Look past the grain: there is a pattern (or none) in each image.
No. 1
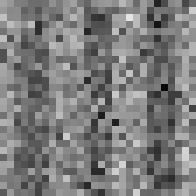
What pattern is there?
vertical stripes
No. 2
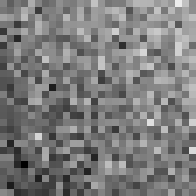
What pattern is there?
a smooth slope
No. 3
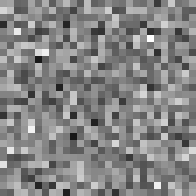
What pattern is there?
only noise
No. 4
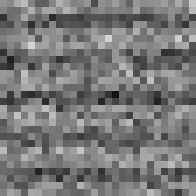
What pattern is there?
horizontal stripes
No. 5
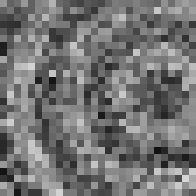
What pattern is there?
rings round one point
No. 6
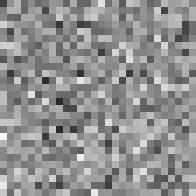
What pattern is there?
only noise
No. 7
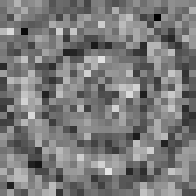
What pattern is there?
rings round one point
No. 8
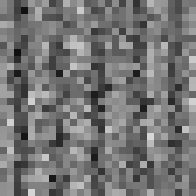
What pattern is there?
vertical stripes
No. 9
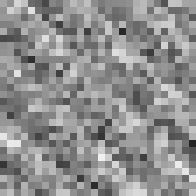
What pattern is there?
diagonal stripes
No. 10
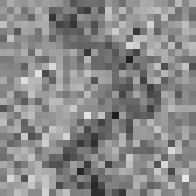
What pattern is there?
a wavy band
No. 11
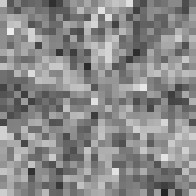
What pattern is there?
spokes from one point
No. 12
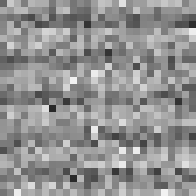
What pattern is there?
horizontal stripes
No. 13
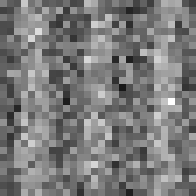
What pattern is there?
vertical stripes
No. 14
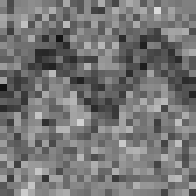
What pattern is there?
a wavy band
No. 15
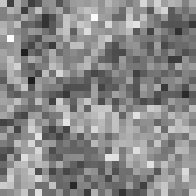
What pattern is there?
spokes from one point
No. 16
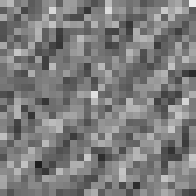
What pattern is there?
diagonal stripes
